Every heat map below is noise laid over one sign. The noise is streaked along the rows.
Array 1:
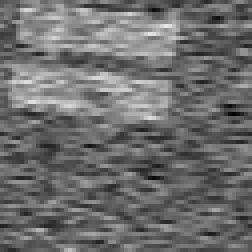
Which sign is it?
equals sign
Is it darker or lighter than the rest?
lighter
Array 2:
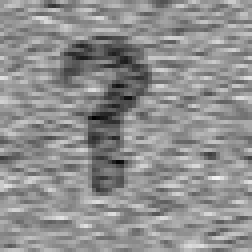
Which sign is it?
question mark
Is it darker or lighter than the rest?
darker
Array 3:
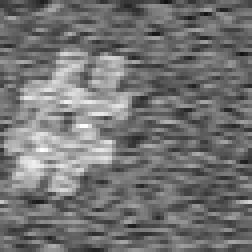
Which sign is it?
hash sign
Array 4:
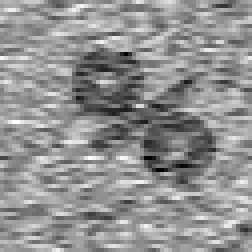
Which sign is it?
percent sign
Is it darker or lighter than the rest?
darker
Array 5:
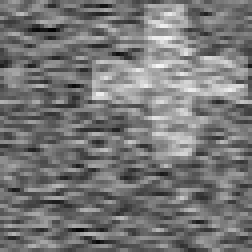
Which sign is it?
plus sign
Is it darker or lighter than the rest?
lighter
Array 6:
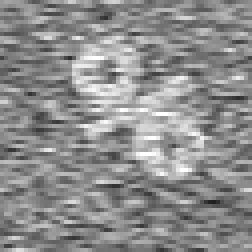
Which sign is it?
percent sign
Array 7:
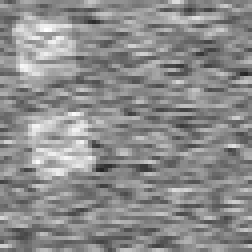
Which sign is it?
colon
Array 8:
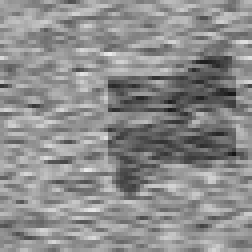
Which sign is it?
not-equal sign
